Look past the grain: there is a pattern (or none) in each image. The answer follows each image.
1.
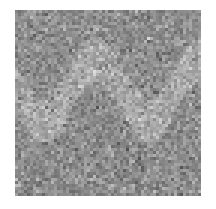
a wavy band
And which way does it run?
left to right
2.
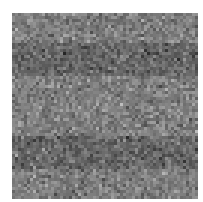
horizontal stripes
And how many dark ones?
2
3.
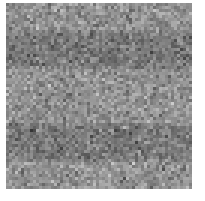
horizontal stripes
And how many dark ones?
2
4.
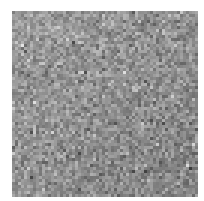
a smooth slope
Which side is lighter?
top left
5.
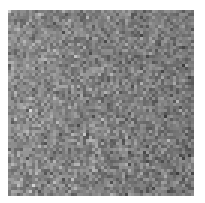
a smooth slope
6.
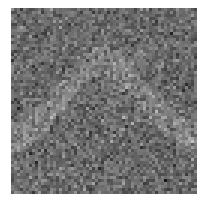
a wavy band
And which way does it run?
left to right
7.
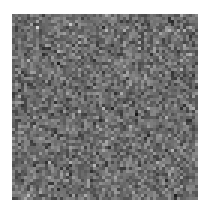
only noise
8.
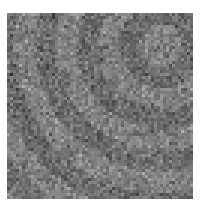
rings round one point
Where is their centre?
top right
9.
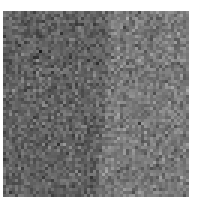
a sharp edge
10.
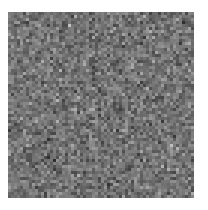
only noise
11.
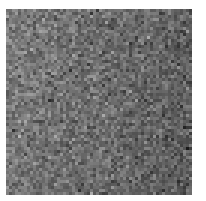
a smooth slope
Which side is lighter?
left
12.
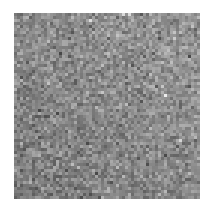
a smooth slope
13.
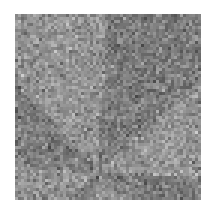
spokes from one point
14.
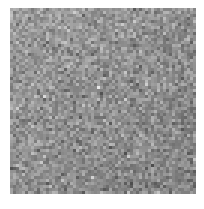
a smooth slope
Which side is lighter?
top left
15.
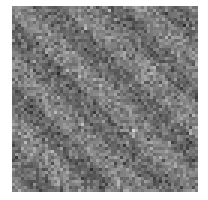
diagonal stripes
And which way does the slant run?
top left to bottom right
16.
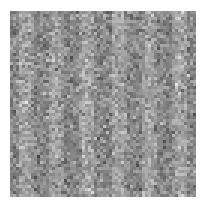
vertical stripes
